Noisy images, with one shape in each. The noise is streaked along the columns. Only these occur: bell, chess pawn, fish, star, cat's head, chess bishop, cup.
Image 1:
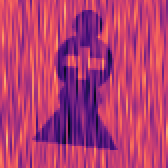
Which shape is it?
chess bishop
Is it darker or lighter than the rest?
darker
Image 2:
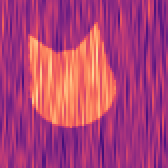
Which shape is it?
cat's head
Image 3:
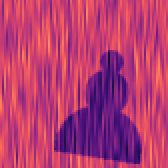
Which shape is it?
chess pawn
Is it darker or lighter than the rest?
darker
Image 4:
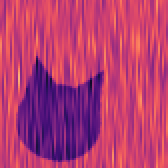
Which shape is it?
cat's head
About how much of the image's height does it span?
two thirds
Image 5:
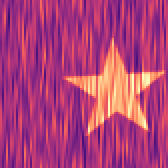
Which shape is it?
star
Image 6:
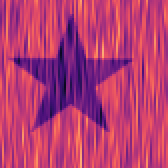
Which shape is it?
star
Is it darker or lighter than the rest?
darker
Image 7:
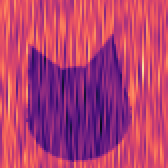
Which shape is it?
cat's head
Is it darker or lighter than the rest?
darker
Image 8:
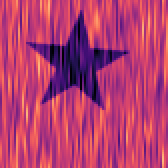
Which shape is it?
star
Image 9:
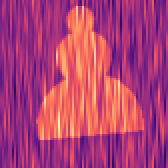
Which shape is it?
chess pawn
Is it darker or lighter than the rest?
lighter
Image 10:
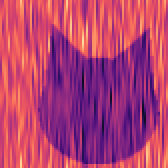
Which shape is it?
cat's head
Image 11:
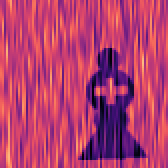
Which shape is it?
chess bishop
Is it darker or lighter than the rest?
darker
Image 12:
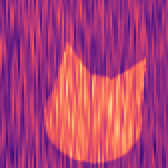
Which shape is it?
cat's head
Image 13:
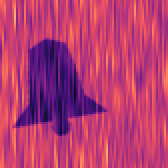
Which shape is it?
bell
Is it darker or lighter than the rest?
darker
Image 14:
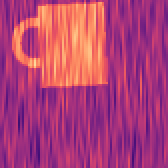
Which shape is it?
cup
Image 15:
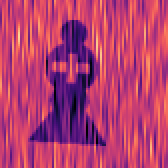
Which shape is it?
chess bishop
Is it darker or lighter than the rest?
darker
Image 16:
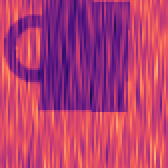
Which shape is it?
cup
